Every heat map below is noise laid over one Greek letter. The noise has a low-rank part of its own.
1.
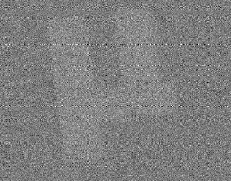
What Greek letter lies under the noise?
mu
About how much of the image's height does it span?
nearly all
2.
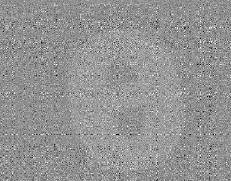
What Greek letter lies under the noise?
theta
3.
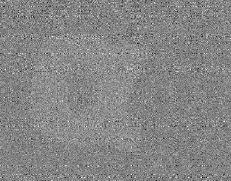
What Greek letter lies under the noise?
alpha
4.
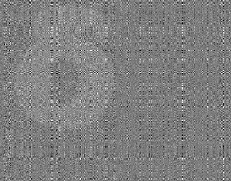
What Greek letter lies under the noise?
delta
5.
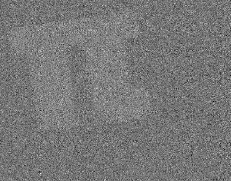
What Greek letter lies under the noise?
pi
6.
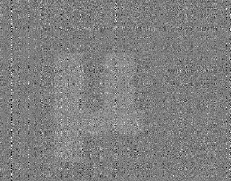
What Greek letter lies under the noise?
mu
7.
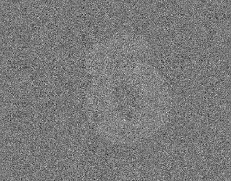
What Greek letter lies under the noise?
delta
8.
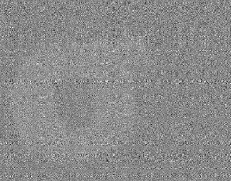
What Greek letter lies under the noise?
sigma
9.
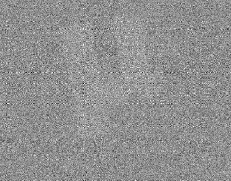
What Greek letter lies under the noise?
mu
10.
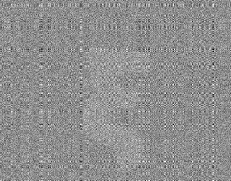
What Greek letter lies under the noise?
xi
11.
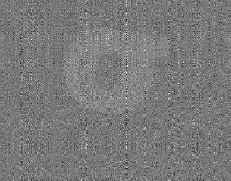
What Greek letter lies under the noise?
sigma
